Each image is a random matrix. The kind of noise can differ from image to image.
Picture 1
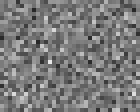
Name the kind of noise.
independent entries
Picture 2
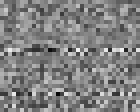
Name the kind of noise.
rows of uneven size
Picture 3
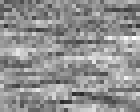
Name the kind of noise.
streaked along the rows
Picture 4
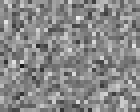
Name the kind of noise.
independent entries
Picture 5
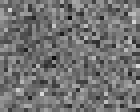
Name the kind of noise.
independent entries
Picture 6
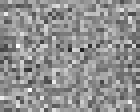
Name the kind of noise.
low rank plus noise
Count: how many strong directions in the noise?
five to eight
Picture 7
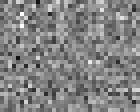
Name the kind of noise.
low rank plus noise
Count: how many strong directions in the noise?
three or four
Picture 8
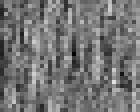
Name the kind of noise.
streaked along the columns
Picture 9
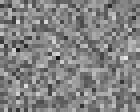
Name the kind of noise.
independent entries
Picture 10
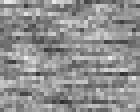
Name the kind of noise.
streaked along the rows
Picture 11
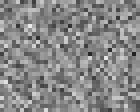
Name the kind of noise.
independent entries
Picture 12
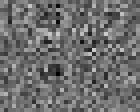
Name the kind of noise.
low rank plus noise
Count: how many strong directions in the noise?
two
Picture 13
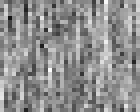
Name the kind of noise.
streaked along the columns
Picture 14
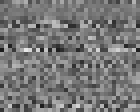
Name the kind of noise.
rows of uneven size
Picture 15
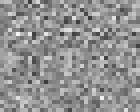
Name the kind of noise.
low rank plus noise
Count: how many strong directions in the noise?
two
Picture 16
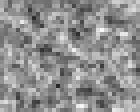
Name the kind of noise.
blotchy
